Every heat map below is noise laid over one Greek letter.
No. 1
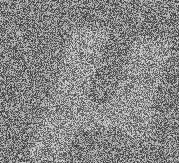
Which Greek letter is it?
mu
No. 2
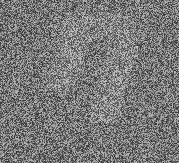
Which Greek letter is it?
eta
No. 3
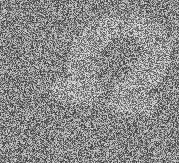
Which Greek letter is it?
omega
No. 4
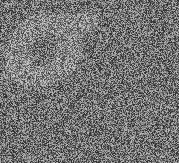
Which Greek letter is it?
sigma
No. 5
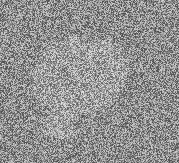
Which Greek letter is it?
phi
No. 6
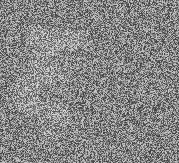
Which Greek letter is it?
xi
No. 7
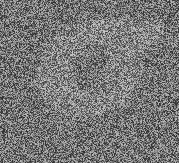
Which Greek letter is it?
sigma
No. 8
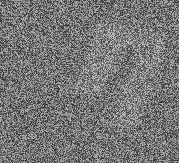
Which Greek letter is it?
eta
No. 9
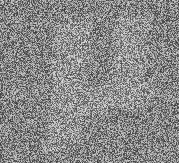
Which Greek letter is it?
mu
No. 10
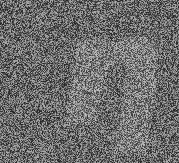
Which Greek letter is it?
eta
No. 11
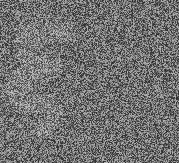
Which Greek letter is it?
xi
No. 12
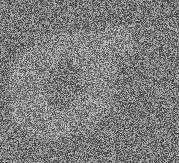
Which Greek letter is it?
sigma
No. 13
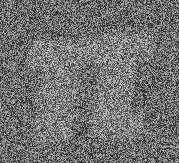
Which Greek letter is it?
pi
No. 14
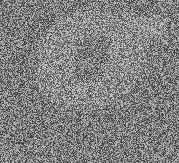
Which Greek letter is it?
sigma
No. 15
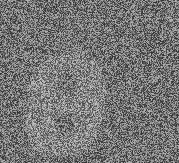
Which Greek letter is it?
theta
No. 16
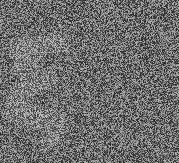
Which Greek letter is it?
xi
